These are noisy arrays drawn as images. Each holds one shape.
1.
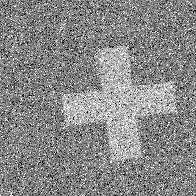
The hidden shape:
cross
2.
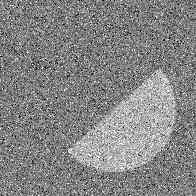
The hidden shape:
half disc
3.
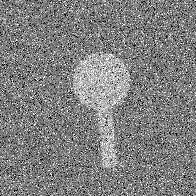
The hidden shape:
lollipop
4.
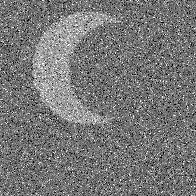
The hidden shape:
crescent
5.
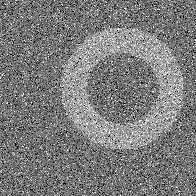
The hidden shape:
ring
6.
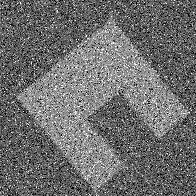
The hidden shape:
square with a notch
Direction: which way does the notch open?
down and right
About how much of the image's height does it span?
nearly all
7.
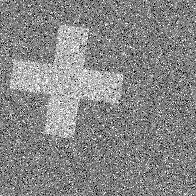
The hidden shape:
cross
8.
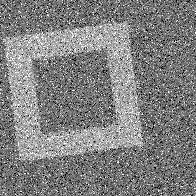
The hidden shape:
square frame
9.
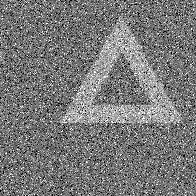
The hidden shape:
triangle frame
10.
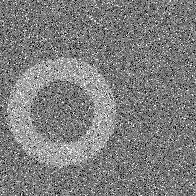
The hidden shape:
ring
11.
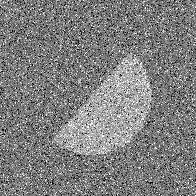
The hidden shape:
half disc
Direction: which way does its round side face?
down and right
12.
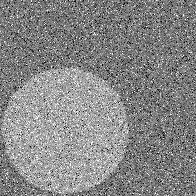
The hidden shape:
disc
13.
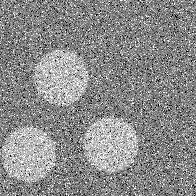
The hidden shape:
three dots
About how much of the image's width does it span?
two thirds
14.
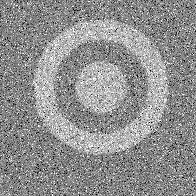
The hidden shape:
bullseye
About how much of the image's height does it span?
two thirds
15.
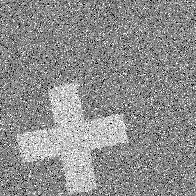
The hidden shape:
cross
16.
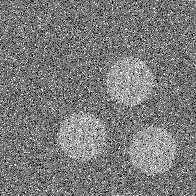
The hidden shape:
three dots
